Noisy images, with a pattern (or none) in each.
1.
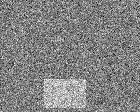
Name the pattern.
one block
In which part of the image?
bottom middle
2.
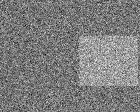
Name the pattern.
one block
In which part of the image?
middle right
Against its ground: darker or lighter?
lighter
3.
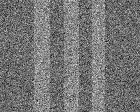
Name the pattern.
bands of columns
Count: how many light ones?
3
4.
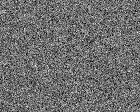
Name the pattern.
only noise
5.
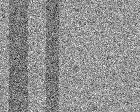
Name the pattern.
bands of columns
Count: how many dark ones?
2
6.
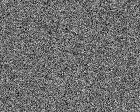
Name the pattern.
only noise
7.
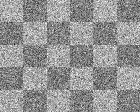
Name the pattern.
a checkerboard
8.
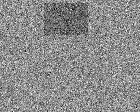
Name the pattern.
one block
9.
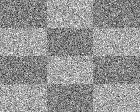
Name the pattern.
a checkerboard
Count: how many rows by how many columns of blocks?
4 by 3
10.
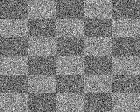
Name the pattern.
a checkerboard
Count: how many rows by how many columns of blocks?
6 by 5
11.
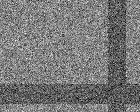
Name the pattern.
bands of rows crossing bands of columns
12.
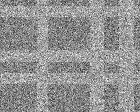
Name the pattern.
bands of rows crossing bands of columns
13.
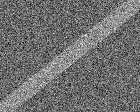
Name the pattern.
a diagonal band
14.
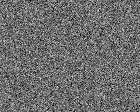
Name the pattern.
only noise
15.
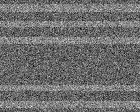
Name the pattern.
bands of rows
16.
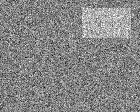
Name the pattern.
one block
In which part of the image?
top right
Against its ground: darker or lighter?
lighter
